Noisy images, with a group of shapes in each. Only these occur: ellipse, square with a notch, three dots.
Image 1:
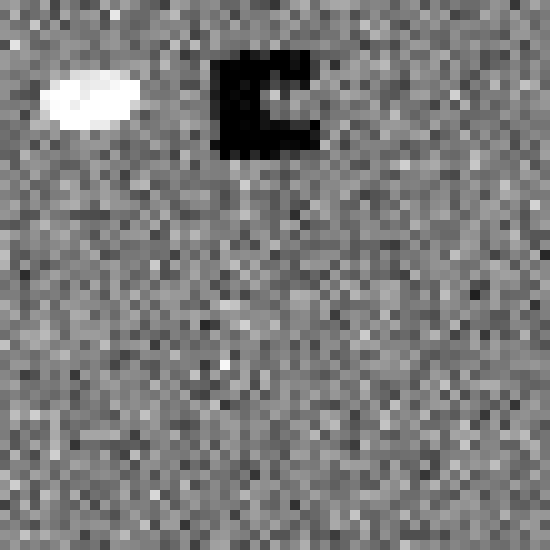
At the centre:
nothing
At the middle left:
nothing
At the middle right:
nothing
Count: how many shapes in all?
2
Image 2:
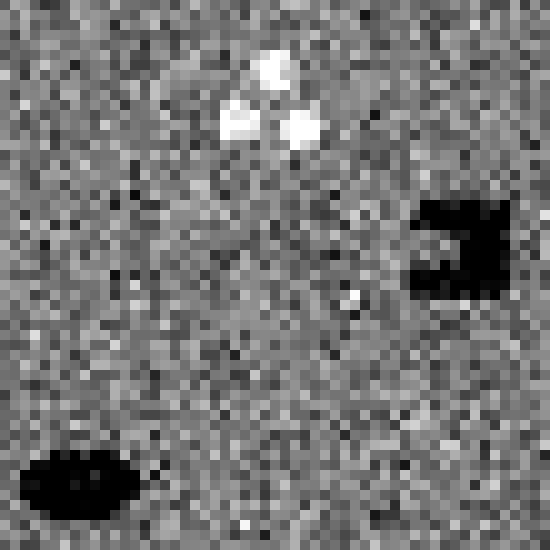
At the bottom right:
nothing
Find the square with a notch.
middle right
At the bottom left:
ellipse
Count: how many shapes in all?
3
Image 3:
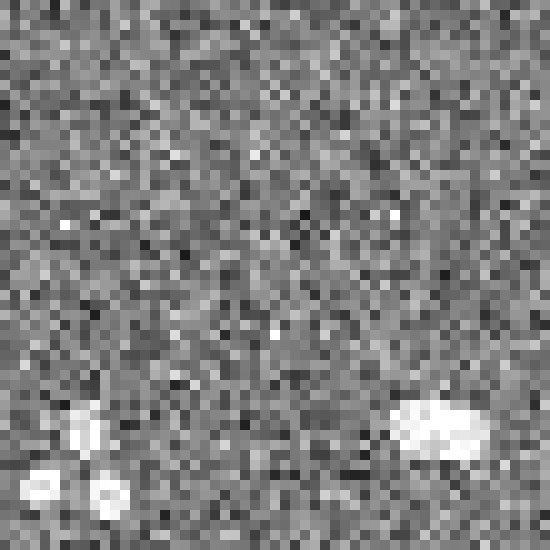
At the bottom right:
ellipse
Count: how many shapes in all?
2
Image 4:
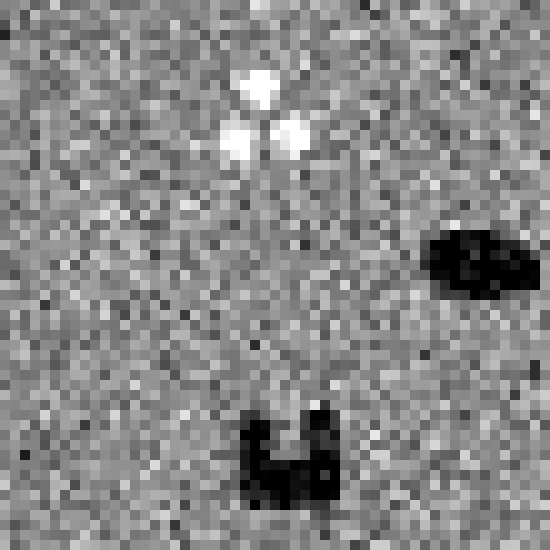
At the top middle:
three dots
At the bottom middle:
square with a notch
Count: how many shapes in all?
3
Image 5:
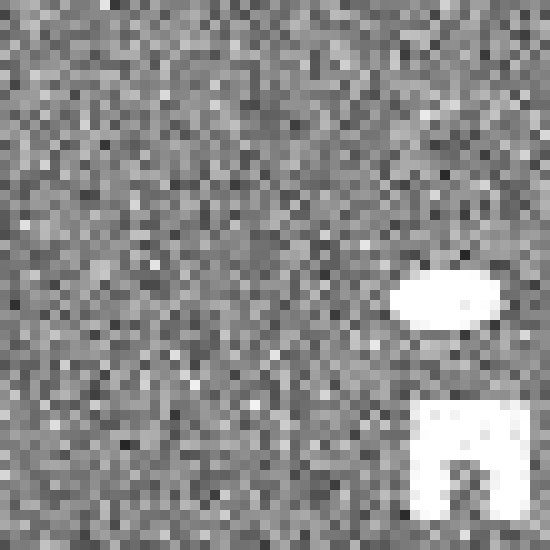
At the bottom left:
nothing
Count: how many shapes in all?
2
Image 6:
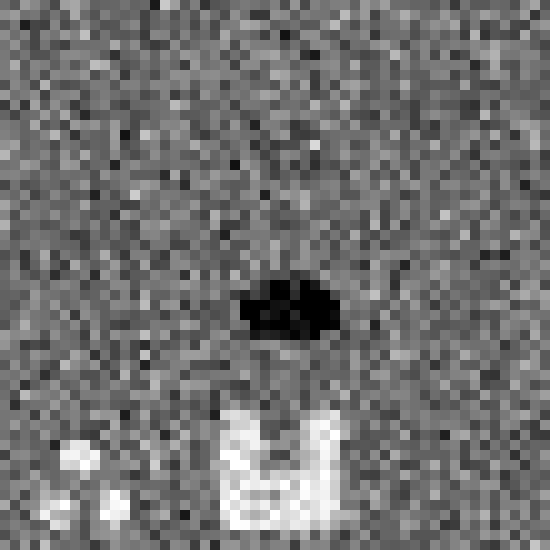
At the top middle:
nothing
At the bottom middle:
square with a notch
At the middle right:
nothing
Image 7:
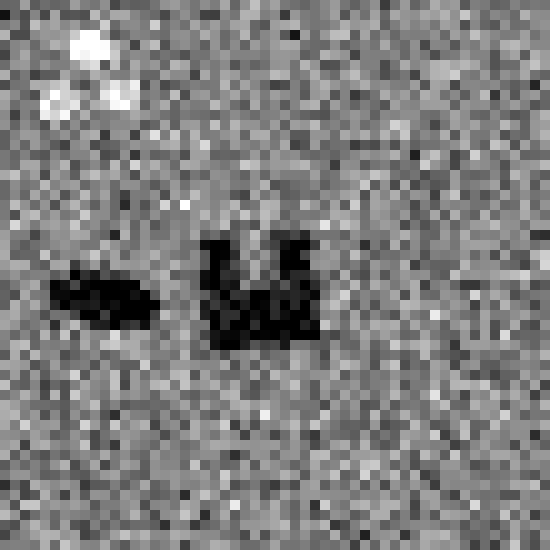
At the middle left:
ellipse
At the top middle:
nothing
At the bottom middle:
nothing
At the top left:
three dots
